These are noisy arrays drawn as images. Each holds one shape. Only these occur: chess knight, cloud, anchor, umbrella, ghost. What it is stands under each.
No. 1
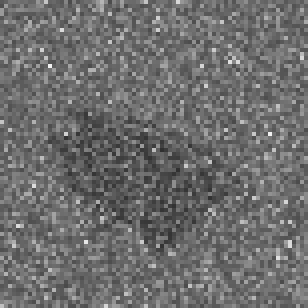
chess knight
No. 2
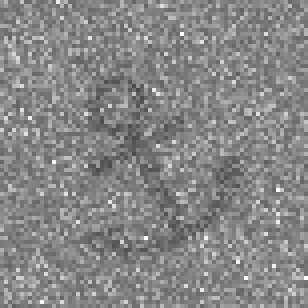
anchor
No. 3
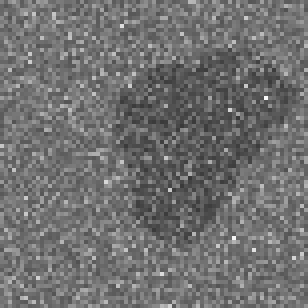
cloud
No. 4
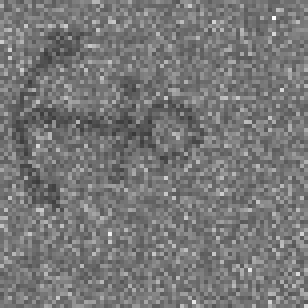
anchor
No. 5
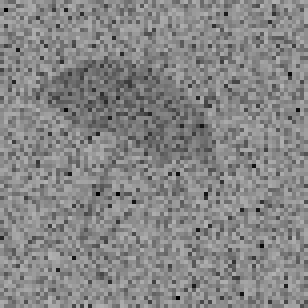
umbrella
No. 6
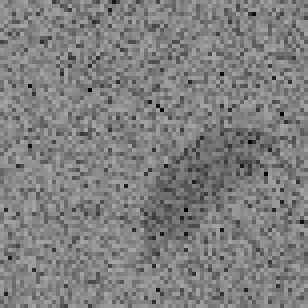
umbrella
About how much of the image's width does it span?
half
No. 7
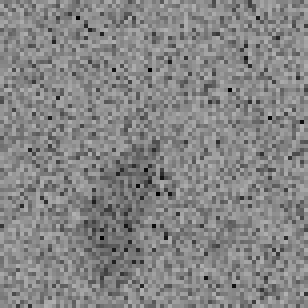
umbrella
